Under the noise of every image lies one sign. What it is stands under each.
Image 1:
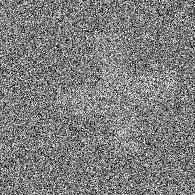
light plus sign
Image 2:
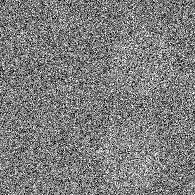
light colon
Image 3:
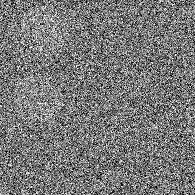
light colon
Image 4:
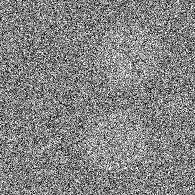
light colon
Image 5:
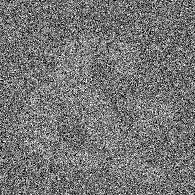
light ampersand
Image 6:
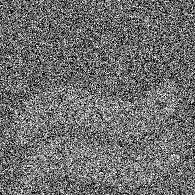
light approximately sign
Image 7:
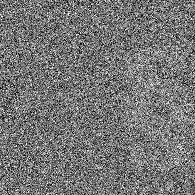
light section sign
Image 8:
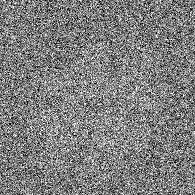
light hash sign
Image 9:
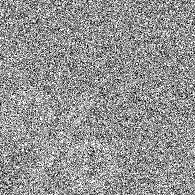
light percent sign
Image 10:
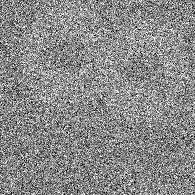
light infinity sign
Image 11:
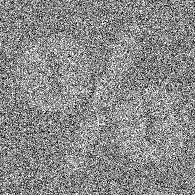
light percent sign
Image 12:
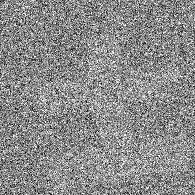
light plus-minus sign
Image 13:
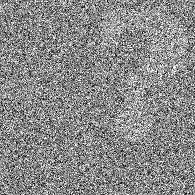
light question mark
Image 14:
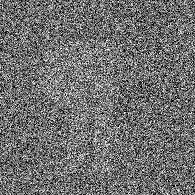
light pilcrow
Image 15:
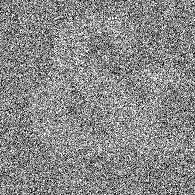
light ampersand
